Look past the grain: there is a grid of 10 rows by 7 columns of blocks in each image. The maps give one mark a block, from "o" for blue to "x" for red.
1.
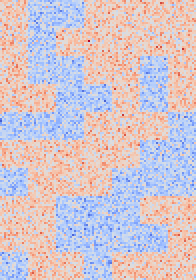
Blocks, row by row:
x o o x x x x
x o x x x x x
x o o x x o x
x x o o x o x
o o o x x x o
x x x x x o o
o x x x o o o
x x o o o x x
x x o o o o x
o x x o x x x
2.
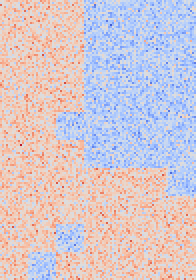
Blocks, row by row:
x x x o o o o
x x x o o o o
x x x o o o o
x x x o o o o
x x o o o o o
x x x o o o o
x x x x x x o
x x x x x x x
x x o x x x x
x o x x x x x
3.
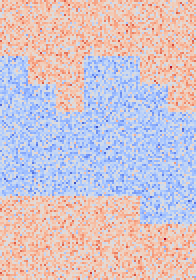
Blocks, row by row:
x x x x x x x
x x x x x x x
o x x o o x x
o o x o o o x
o o o o o o o
o o o o o o o
o o o o o o o
x x x x x o o
x x x x x x x
x x x x x x x
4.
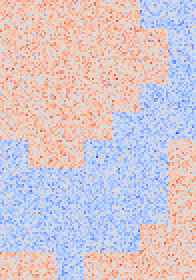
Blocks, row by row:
x x x x x o o
x x x x x x o
x x x x x x o
x x x x x o o
x x x x o o o
o x x o o o x
o o o o o o x
o o o o o o x
o o o o o x x
x x o x x x x
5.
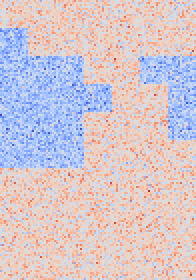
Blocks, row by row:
x x x x x x x
o x x x x x x
o o o x x o o
o o o o x x o
o o o x x x o
o o o x x x x
x x x x x x x
x x x x x x x
x x x x x x x
x x x x x x x
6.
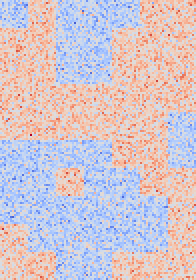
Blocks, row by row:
o x o o o x x
x x o o x x x
x x o o x x x
x x x x x x x
x x x x x x o
o o o o x x o
o o x o o x x
o o o o o o x
x o o o o o x
x x o o x x x
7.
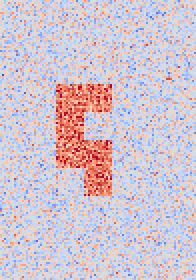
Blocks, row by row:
o o o o o o o
o o o o o o o
o o o o o o o
o o x x o o o
o o x o o o o
o o x x o o o
o o o x o o o
o o o o o o o
o o o o o o o
o o o o o o o
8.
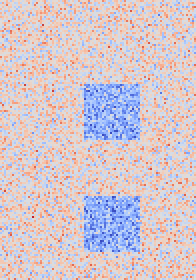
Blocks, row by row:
x x x x x x x
x x x x x x x
x x x x x x x
x x x o o x x
x x x o o x x
x x x x x x x
x x x x x x x
x x x o o x x
x x x o o x x
x x x x x x x
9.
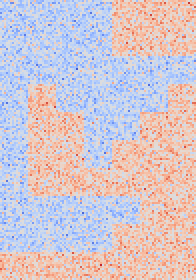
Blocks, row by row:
o o o o x x x
o o o o x x x
o o o o o o o
o x o o o o x
o x x o o x x
o x x o x x x
o x x x x x x
o o o o o x x
o o o o x x x
x x x x x x x
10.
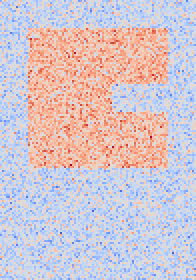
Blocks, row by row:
o o o o o o o
o x x x x x o
o x x x x x o
o x x x o o o
o x x x x x o
o x x x x x o
o o o o o o o
o o o o o o o
o o o o o o o
o o o o o o o
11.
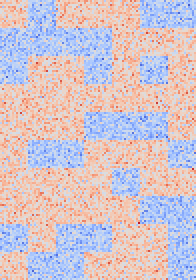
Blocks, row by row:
x o x x x o o
o o o o x x x
o x x o x o x
x x x x x x x
x x x o o o x
x o o x x x o
x x x x o x x
x x x x x o o
o x o o x x o
x o o x x x o
